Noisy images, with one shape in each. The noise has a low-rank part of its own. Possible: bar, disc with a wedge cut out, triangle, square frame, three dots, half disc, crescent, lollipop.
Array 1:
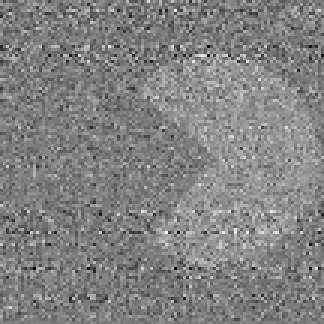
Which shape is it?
disc with a wedge cut out
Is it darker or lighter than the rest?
lighter
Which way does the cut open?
left
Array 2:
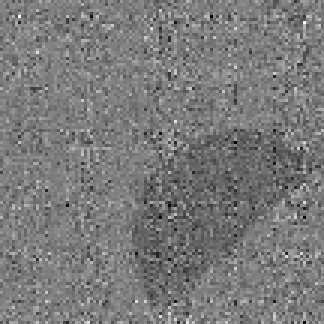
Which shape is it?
half disc
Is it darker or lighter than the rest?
darker
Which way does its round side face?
up and left
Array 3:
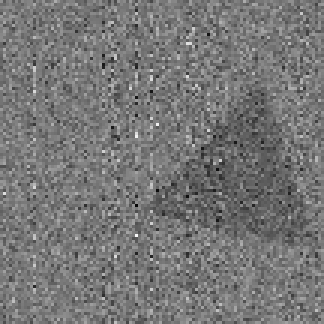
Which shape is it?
triangle
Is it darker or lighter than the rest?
darker
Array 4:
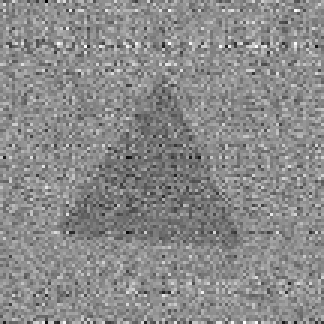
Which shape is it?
triangle
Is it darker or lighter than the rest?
darker
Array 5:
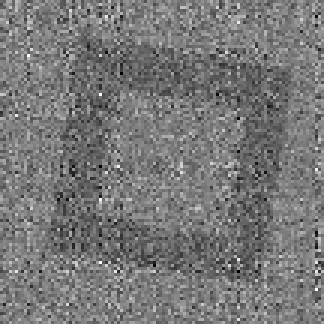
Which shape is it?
square frame
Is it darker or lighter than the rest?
darker
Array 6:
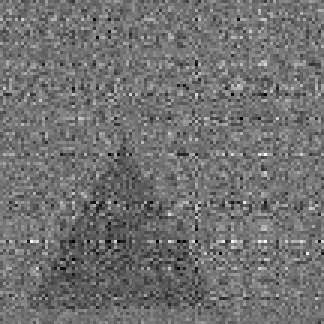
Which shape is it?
triangle
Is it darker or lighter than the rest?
darker
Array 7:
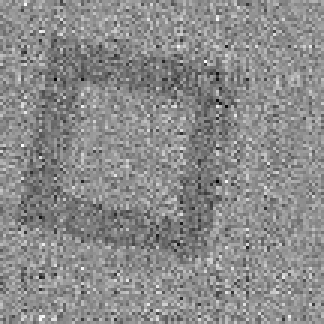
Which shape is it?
square frame
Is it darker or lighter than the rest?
darker
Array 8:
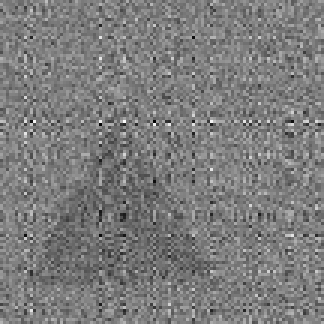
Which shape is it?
triangle
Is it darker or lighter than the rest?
darker
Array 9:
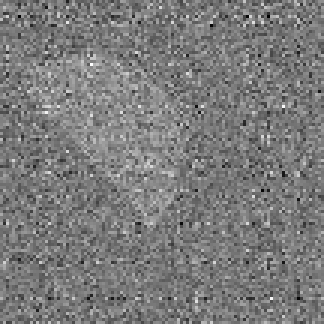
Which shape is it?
half disc
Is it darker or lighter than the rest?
lighter
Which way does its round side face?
up and right
